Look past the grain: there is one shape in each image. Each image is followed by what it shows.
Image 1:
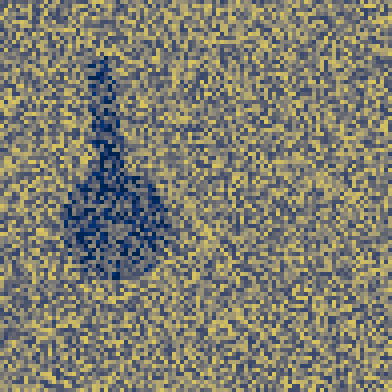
lollipop
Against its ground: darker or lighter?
darker
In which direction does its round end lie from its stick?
down
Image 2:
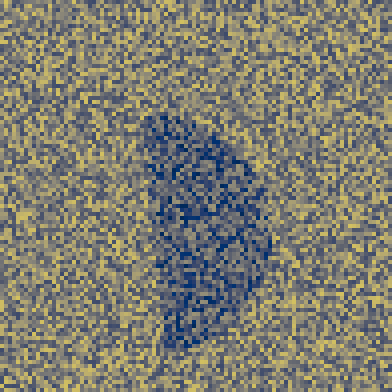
half disc
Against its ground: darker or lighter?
darker
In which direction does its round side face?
right
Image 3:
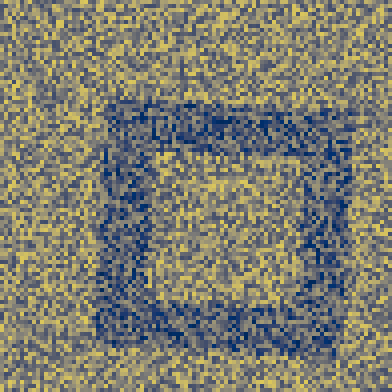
square frame
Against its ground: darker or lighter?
darker
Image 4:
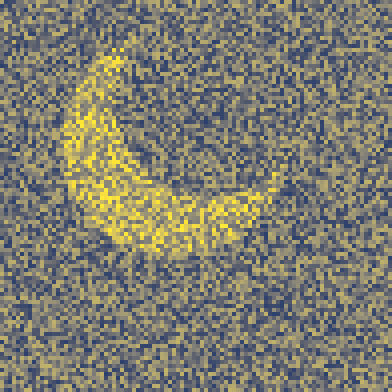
crescent
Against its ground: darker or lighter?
lighter
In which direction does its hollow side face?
up and right
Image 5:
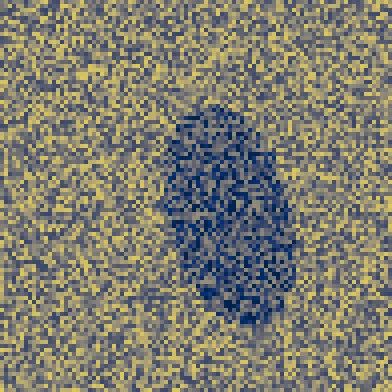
ellipse
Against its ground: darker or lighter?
darker
